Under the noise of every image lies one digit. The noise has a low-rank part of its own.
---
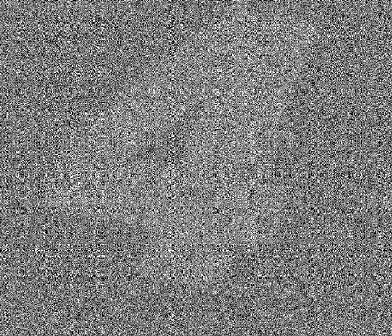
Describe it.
light 4
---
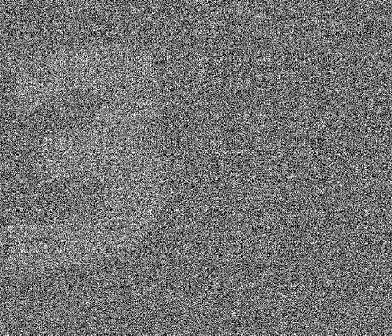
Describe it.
light 3
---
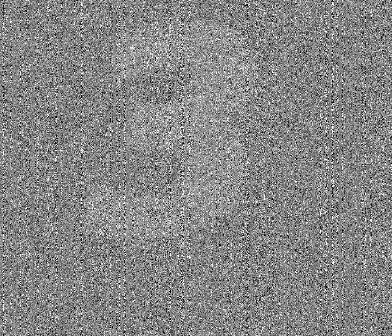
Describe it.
light 3
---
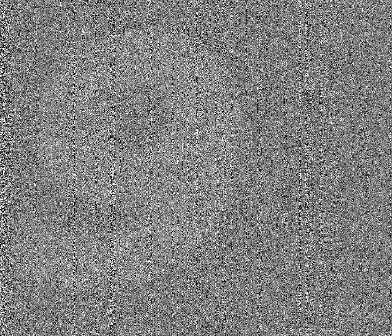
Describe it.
light 9
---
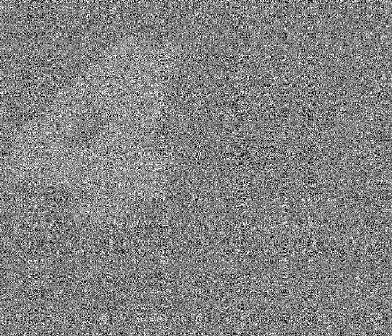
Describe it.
light 4
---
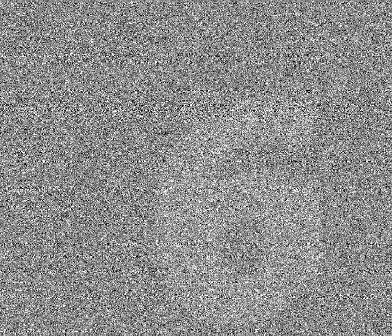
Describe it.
light 6
